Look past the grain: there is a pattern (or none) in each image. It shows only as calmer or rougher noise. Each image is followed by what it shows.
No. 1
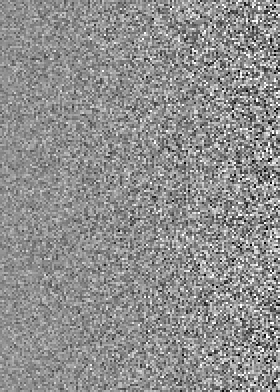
a smooth slope
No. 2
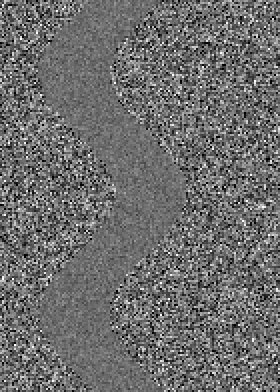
a wavy band
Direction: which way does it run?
top to bottom
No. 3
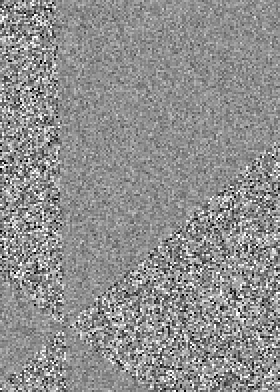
spokes from one point
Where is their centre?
bottom left
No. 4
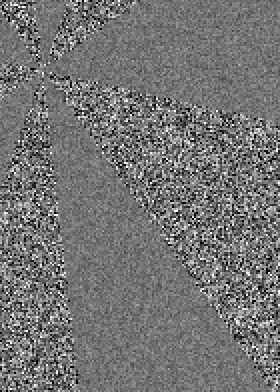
spokes from one point
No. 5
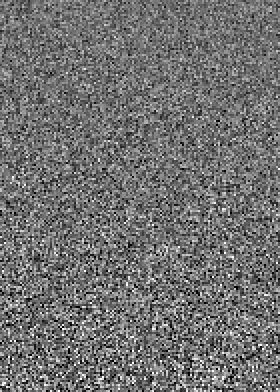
a smooth slope
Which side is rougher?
bottom
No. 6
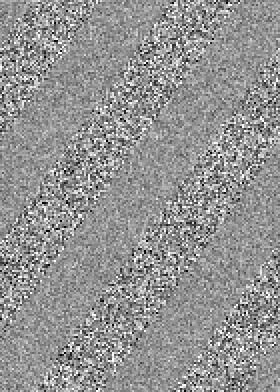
diagonal stripes
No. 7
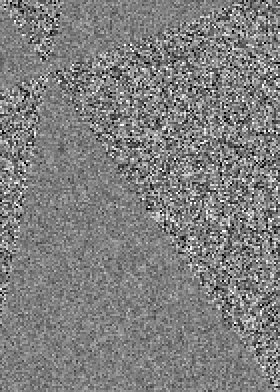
spokes from one point
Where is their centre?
top left
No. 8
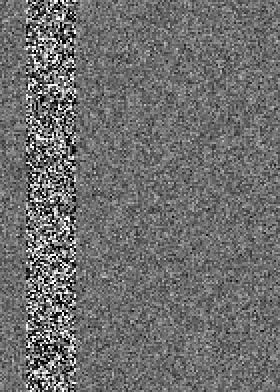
one vertical stripe
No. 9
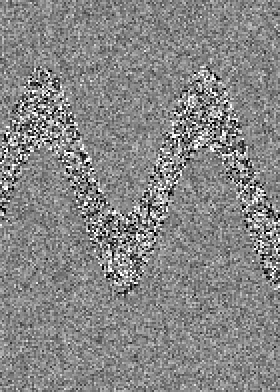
a wavy band
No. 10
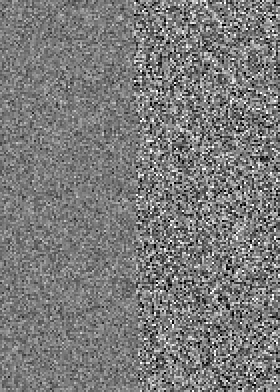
a sharp edge
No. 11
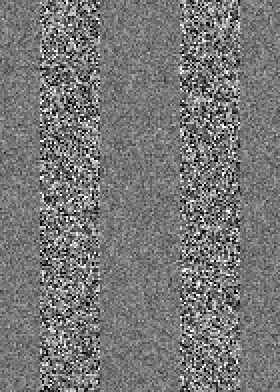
vertical stripes
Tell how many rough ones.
2
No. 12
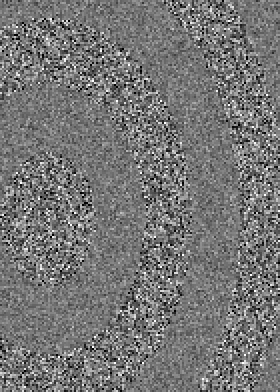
rings round one point
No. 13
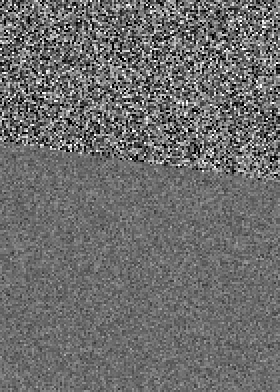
a sharp edge
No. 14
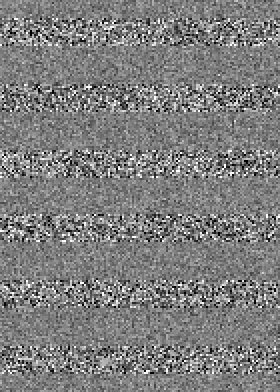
horizontal stripes
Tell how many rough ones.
6
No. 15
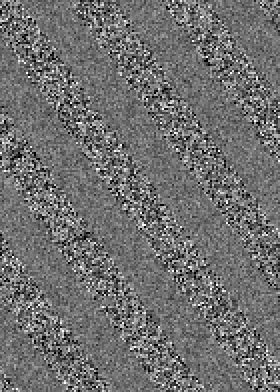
diagonal stripes
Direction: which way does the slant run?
top left to bottom right
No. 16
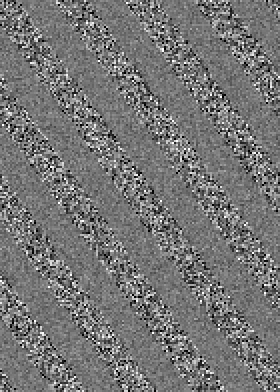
diagonal stripes
